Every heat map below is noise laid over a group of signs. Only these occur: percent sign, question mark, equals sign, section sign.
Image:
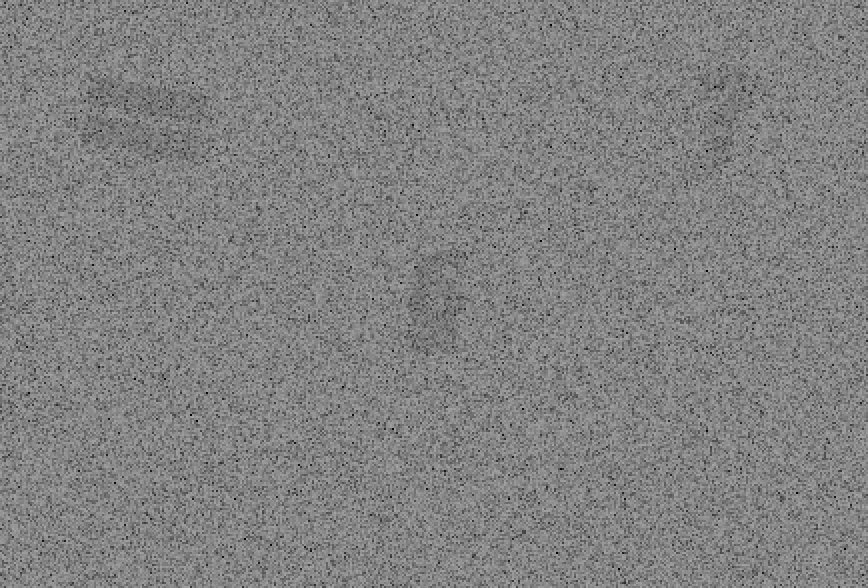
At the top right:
question mark
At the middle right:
nothing
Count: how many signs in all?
3
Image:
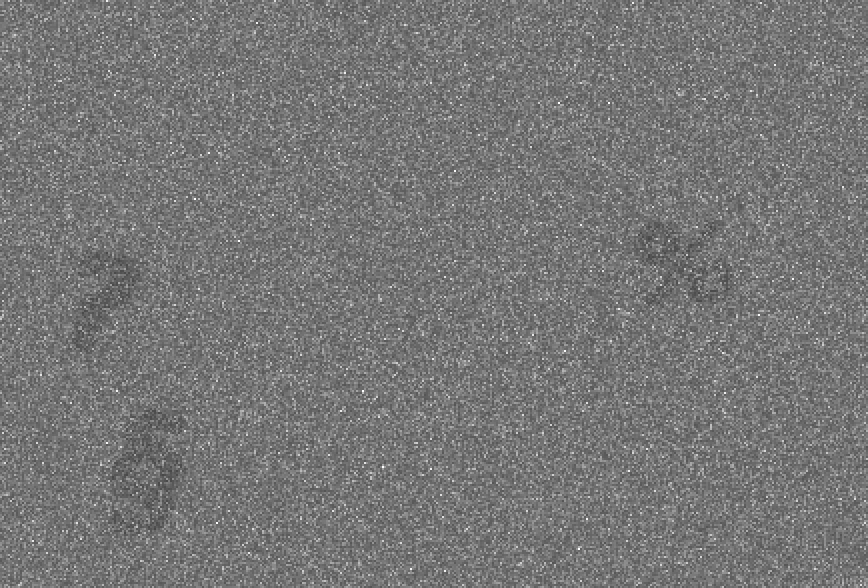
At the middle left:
question mark
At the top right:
nothing
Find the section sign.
bottom left
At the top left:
nothing
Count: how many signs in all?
3
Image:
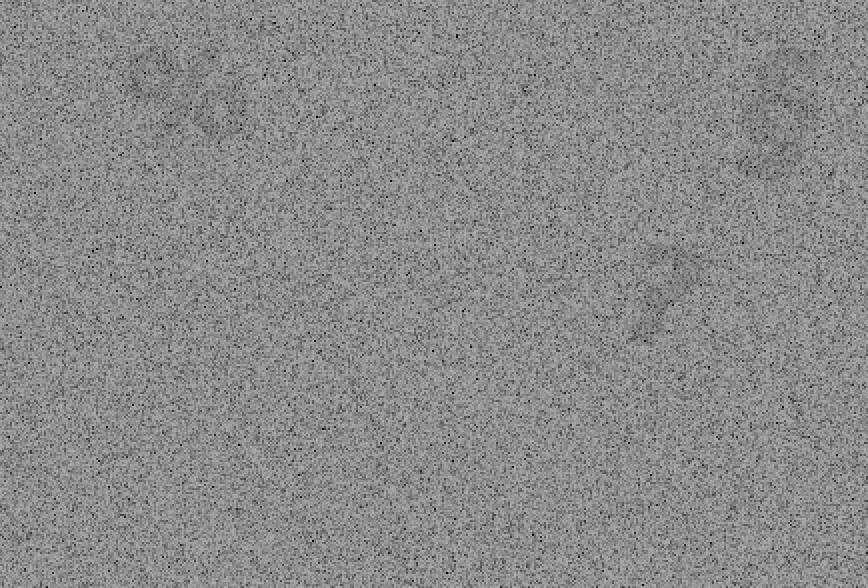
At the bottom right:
nothing
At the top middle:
nothing
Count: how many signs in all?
3
